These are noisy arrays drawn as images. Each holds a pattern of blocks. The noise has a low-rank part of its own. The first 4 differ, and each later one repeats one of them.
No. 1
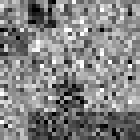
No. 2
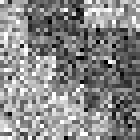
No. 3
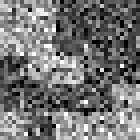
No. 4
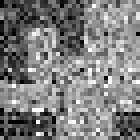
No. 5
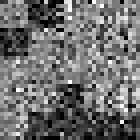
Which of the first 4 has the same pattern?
1
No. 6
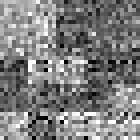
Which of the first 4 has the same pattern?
3
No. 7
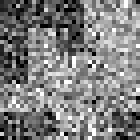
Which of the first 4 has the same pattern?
4
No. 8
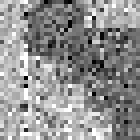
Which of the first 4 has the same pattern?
2
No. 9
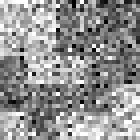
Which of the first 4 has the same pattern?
3
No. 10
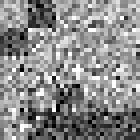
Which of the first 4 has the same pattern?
1
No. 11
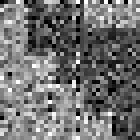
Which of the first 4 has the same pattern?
2
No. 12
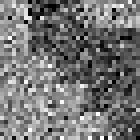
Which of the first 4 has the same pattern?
2
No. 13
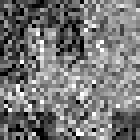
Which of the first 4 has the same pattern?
4
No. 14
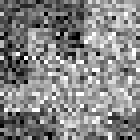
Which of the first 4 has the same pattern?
4
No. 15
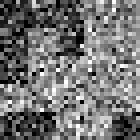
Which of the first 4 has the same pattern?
4
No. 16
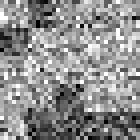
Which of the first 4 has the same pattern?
1
